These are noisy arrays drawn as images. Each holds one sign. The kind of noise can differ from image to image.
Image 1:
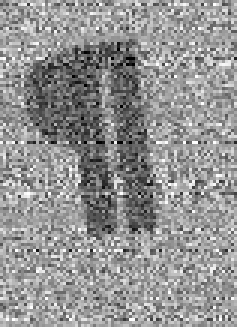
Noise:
rows of uneven size
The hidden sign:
pilcrow
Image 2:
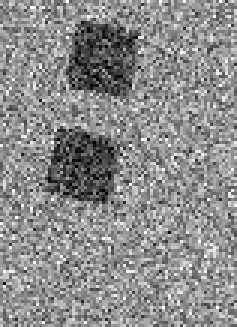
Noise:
independent entries
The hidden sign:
colon
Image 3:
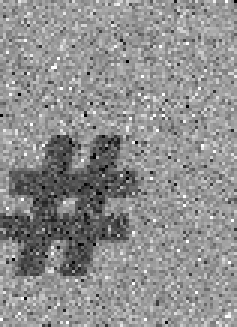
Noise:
heavy tails
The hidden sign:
hash sign
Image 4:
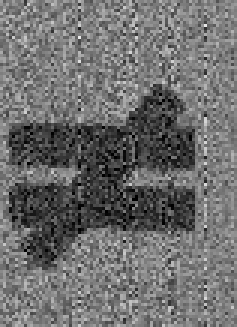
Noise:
columns of uneven size
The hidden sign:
not-equal sign
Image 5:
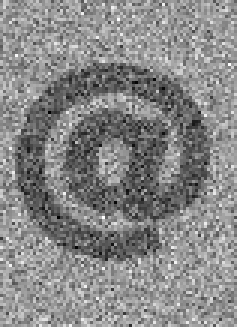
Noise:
independent entries
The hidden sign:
at sign
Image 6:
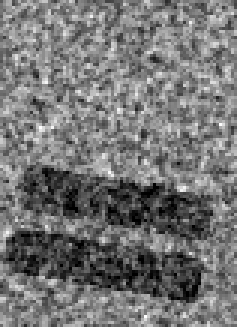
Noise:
blotchy
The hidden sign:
equals sign
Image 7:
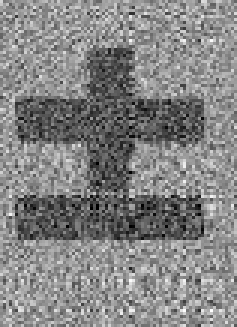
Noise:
low rank plus noise
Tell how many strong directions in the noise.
one
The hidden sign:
plus-minus sign
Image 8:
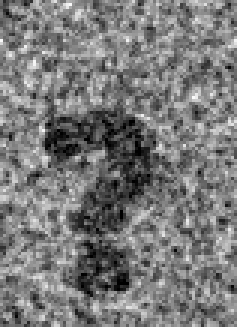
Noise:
blotchy
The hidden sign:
question mark
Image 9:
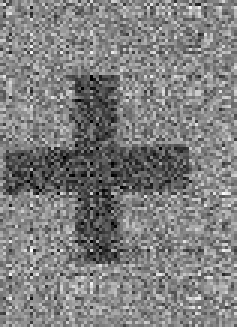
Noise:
low rank plus noise
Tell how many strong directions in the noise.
two
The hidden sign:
plus sign
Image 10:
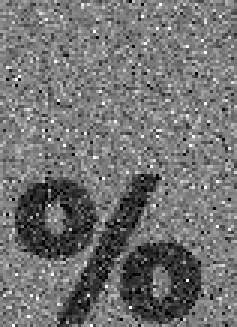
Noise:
heavy tails
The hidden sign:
percent sign
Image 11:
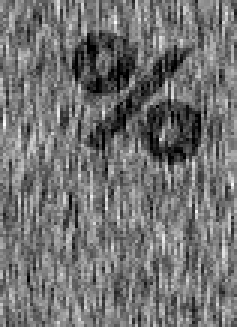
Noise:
streaked along the columns
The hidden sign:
percent sign
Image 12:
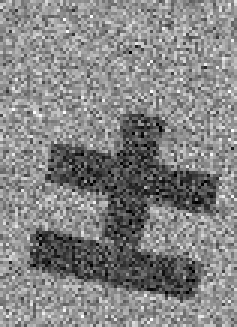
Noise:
independent entries
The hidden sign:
plus-minus sign
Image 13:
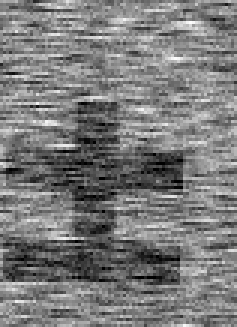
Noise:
streaked along the rows
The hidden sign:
plus-minus sign
